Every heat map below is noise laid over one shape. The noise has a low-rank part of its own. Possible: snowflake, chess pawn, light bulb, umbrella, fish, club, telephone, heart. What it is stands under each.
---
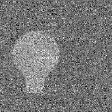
light bulb
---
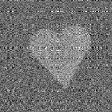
heart
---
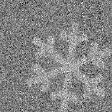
snowflake
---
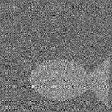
fish
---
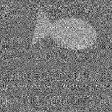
fish
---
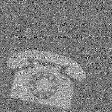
telephone
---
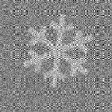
snowflake
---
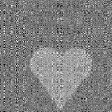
heart
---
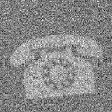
telephone
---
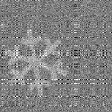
snowflake
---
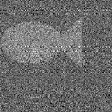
fish
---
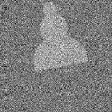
chess pawn
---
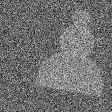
chess pawn
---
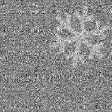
snowflake
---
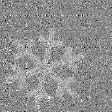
snowflake
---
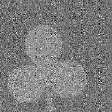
club
